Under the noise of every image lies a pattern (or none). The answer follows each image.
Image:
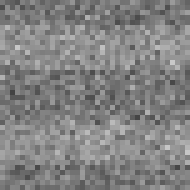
horizontal stripes
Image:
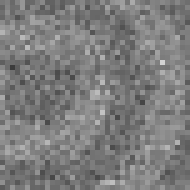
rings round one point
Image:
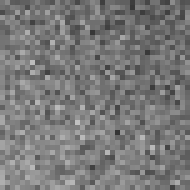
a smooth slope
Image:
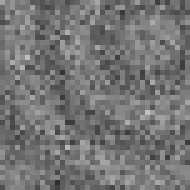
rings round one point
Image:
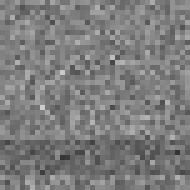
one horizontal stripe
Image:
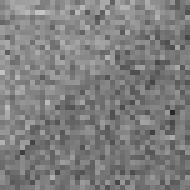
a sharp edge
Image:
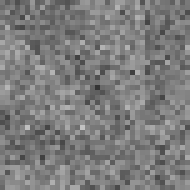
spokes from one point
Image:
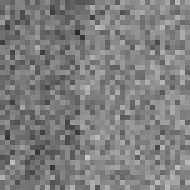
a sharp edge
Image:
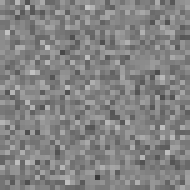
only noise
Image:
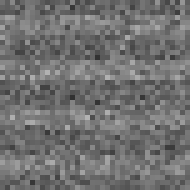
horizontal stripes
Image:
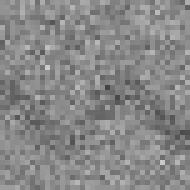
a wavy band
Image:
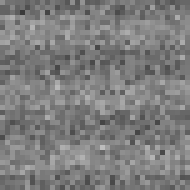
horizontal stripes
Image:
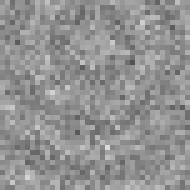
rings round one point
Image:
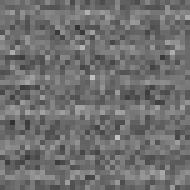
horizontal stripes
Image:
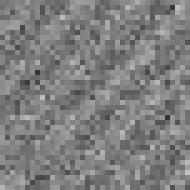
diagonal stripes
